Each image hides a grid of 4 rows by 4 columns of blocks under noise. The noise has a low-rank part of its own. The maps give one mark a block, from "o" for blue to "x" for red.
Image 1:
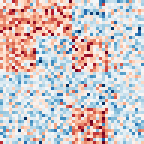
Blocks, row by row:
xxoo
xoxo
oooo
ooxo
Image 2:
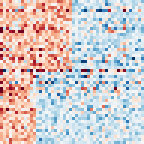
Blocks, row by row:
xxoo
xxoo
xooo
xooo
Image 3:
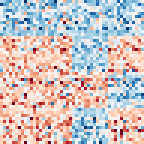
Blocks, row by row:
oooo
xxox
xxxo
xxox
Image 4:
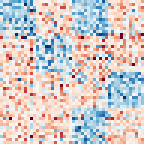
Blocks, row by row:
oxox
xoxx
xxxo
xxox
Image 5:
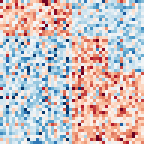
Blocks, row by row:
xxoo
ooxo
ooxx
ooxx
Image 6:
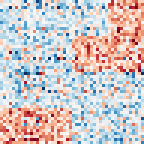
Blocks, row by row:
ooox
ooxx
oooo
xxoo
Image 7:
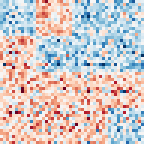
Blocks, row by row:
oxoo
xooo
xxxx
xxxo
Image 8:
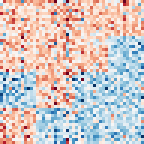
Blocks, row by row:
xxxx
xxxo
oxoo
xooo
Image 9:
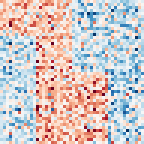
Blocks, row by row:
xxoo
oxoo
oxxo
oxxo
